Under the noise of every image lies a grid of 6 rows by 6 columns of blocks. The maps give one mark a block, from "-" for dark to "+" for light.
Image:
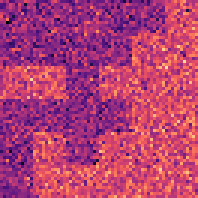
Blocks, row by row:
-----+
----++
++-+++
----++
-+-+++
-+++++
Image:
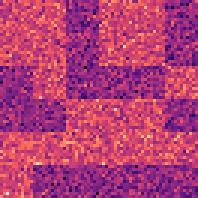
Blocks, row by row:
++-++-
++-++-
-+---+
--+++-
++++++
+-----
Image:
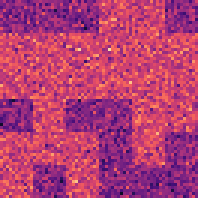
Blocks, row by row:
---++-
++++++
++++++
-+--++
+++-+-
+-+---
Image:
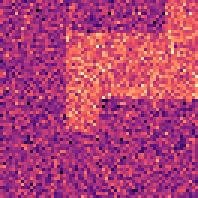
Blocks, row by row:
-----+
--++++
--++++
--+---
------
------
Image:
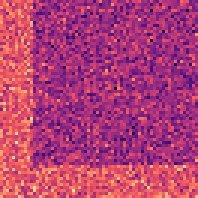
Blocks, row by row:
+-----
+-----
+-----
+-----
+-----
++++++
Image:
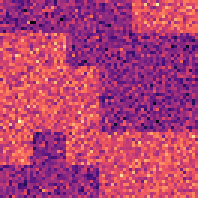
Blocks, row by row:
----++
++----
+++---
+++---
+-++++
---+++
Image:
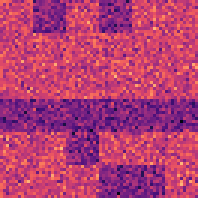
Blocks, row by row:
+-+-++
++++++
++++++
------
++-+++
+++--+
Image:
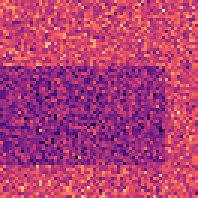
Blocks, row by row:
++++++
++++++
-----+
-----+
-----+
++++++
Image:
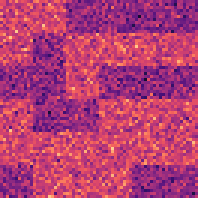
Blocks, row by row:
++----
+-++++
--+---
+--+++
++++++
-+++--
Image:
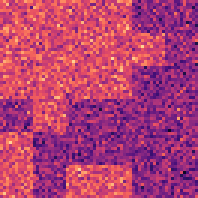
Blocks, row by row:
++++--
+++++-
++++--
-+----
+-----
+-++--
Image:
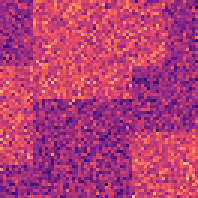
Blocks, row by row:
-++++-
-++++-
++++--
+-----
+---++
----++
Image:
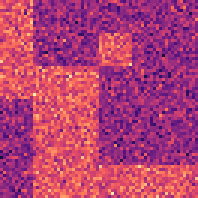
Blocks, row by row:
+-----
+--+--
+++---
-++---
-++---
-+++++
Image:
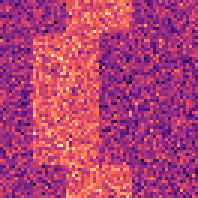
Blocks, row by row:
--++--
-++---
-++---
-++---
-++---
--++--
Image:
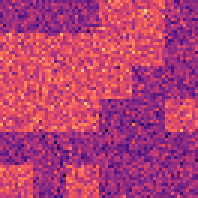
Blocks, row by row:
---++-
+++++-
++++--
+++--+
------
+-+---
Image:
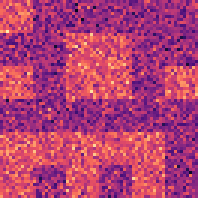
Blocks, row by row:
+-----
--++--
+-++-+
------
+++++-
+-+-+-
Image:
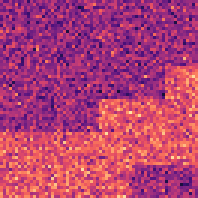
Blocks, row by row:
------
------
-----+
---+++
++++++
++++--
